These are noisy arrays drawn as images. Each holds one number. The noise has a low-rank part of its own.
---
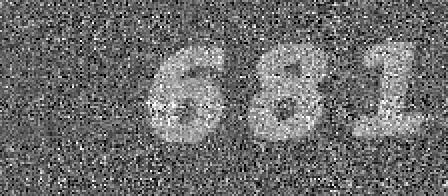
681
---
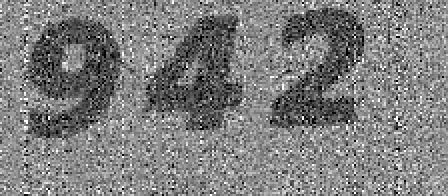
942
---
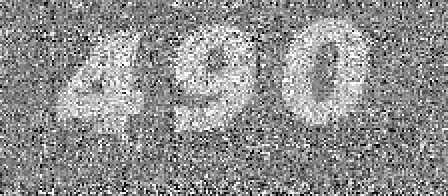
490
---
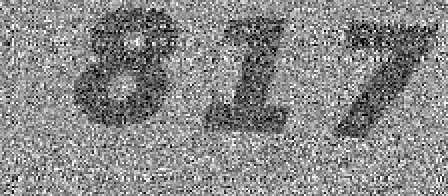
817
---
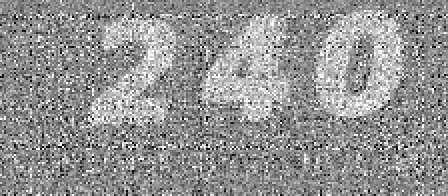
240
